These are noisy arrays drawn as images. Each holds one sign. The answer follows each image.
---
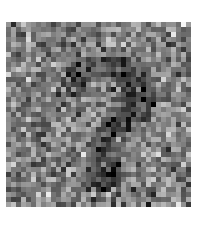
question mark
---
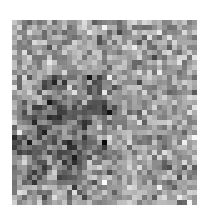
hash sign
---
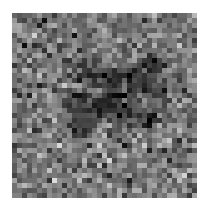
not-equal sign
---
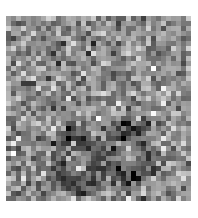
infinity sign
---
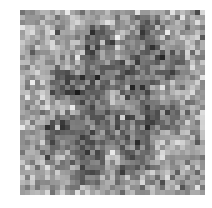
hash sign
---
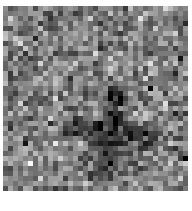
plus sign
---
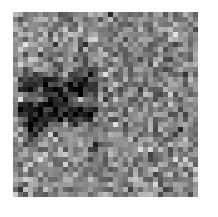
not-equal sign
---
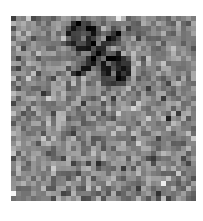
percent sign
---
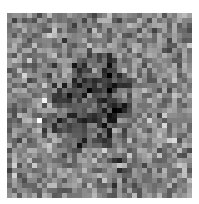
hash sign
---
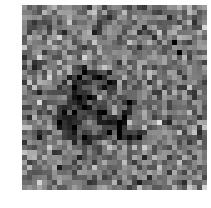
ampersand
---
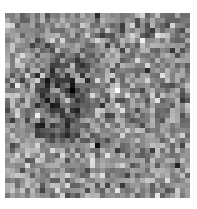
section sign
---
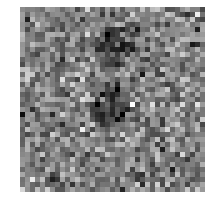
colon
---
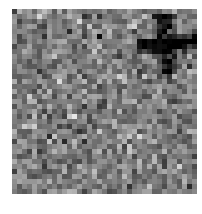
plus sign
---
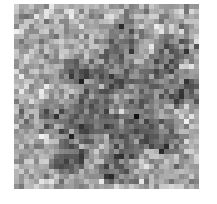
hash sign
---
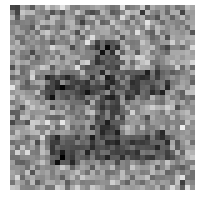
plus-minus sign
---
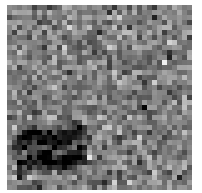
approximately sign
